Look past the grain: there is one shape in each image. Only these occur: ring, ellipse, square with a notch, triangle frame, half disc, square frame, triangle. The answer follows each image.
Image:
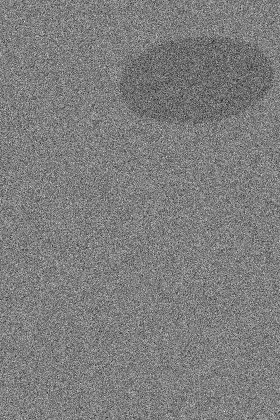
ellipse
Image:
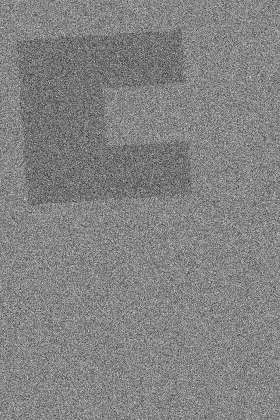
square with a notch
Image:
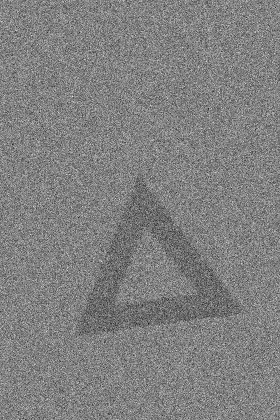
triangle frame
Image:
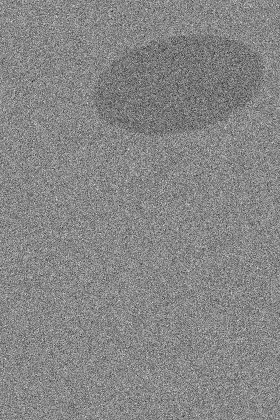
ellipse
